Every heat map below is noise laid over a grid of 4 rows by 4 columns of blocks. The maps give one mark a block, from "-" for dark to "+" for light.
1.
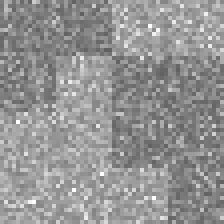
- - + +
- + - -
+ + - -
+ + + -
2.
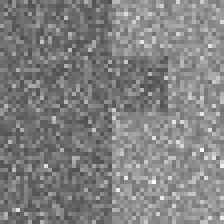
- - + +
- - - +
- - + +
- - + +
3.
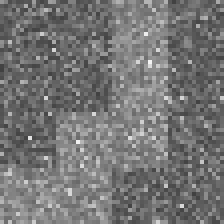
- - + -
- - + -
- + + -
+ + - -
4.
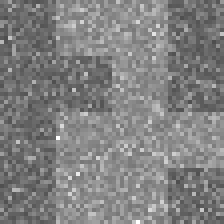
- + + -
- - + -
- + + +
- + + -
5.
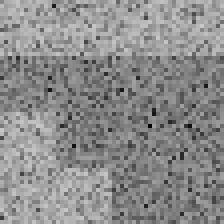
+ + + +
- - - -
+ - - -
+ + - -
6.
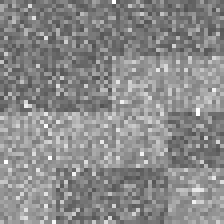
- - - -
- - + +
+ + + -
+ - - +
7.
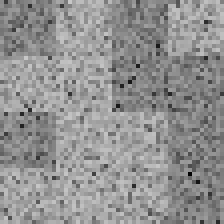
- + - +
+ + - -
- + + -
+ + + -
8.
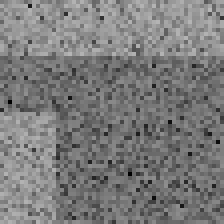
+ + + +
- - - -
+ - - -
+ - - -
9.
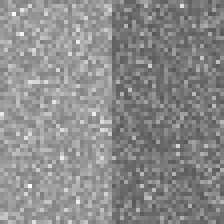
+ + - -
+ + - -
+ + - -
+ + - -
